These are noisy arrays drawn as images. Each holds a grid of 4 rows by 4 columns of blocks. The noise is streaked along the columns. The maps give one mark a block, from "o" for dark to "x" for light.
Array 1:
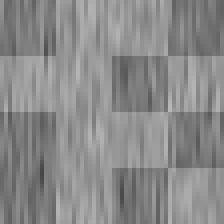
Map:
o x x o
x x o x
o x x o
o x o x
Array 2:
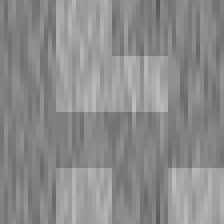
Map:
o x o o
o x x o
o o o o
o x o x
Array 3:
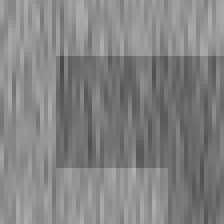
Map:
x x x x
x o o o
x o o o
x x x o
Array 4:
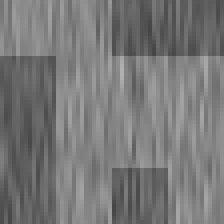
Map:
x x o o
o x x x
o x x x
o x o x
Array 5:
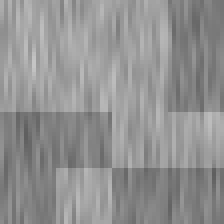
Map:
x x x o
x x x o
o o x x
o x o o
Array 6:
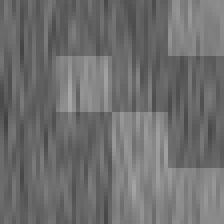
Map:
o o o x
o x o o
o o x o
o o x x
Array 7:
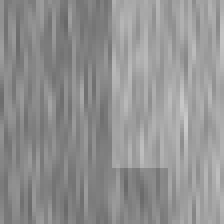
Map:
o o x x
o o x x
o o x x
o o o x
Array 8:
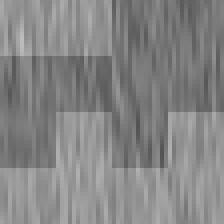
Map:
x x o o
o o o o
o x o x
x x x x
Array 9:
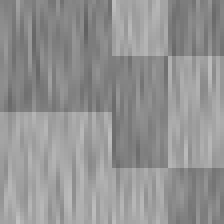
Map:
o o x o
o o o x
x x o x
x x x o
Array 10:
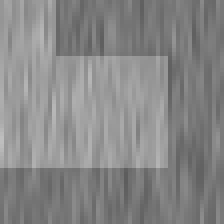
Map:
x o o o
x x x o
x x x o
o o o o
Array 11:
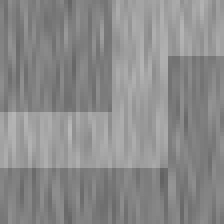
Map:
o o x x
o o x o
x x x o
o o o o
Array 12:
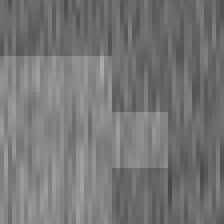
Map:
o o o o
x x o o
x x x o
x x o o
